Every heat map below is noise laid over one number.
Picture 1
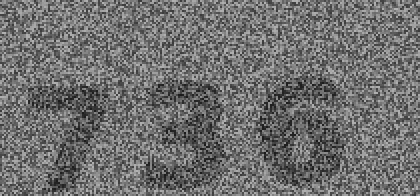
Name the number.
736
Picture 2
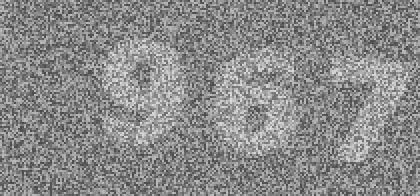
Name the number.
967
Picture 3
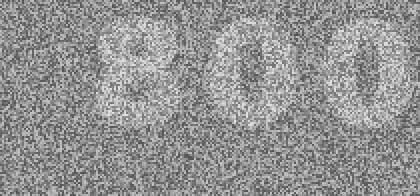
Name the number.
800
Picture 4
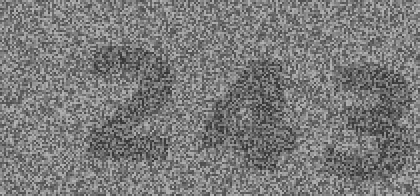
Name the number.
243
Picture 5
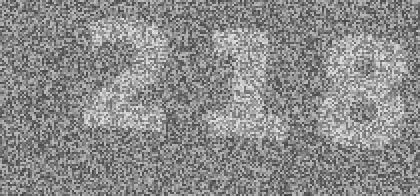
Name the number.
218
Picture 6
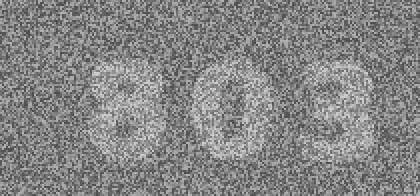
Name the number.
803
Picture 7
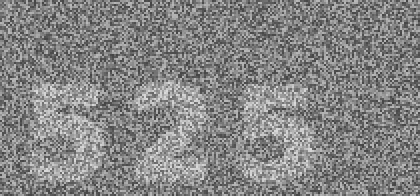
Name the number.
525
